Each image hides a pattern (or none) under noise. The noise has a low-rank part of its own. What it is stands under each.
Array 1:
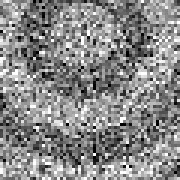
rings round one point
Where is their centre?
top middle
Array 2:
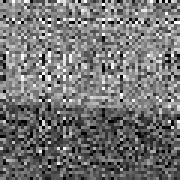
a sharp edge
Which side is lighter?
top
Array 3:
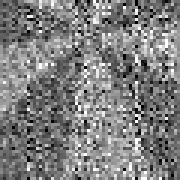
spokes from one point
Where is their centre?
top middle
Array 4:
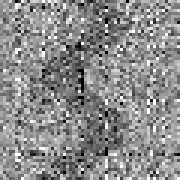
a wavy band
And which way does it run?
top to bottom
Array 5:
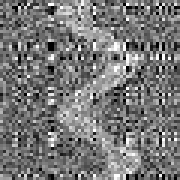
a wavy band
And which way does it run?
top to bottom
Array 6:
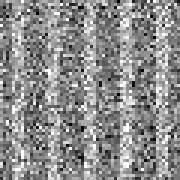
vertical stripes
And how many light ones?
5
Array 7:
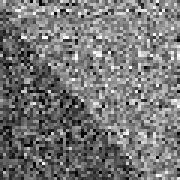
a sharp edge
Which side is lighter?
top right
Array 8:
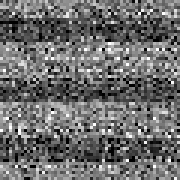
horizontal stripes
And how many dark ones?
3
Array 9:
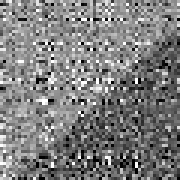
a sharp edge
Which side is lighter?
top left
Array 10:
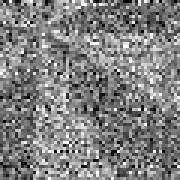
spokes from one point
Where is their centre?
top left
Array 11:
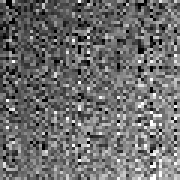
a smooth slope
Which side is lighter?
bottom right
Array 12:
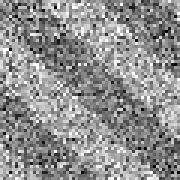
diagonal stripes
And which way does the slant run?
top left to bottom right
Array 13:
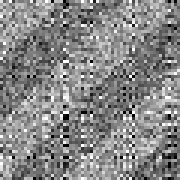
diagonal stripes
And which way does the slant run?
bottom left to top right
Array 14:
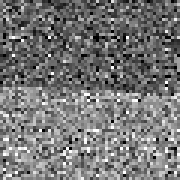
a sharp edge
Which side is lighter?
bottom
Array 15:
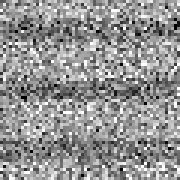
horizontal stripes
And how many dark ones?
3
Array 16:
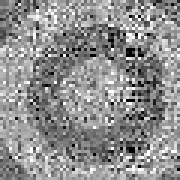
rings round one point
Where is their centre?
centre
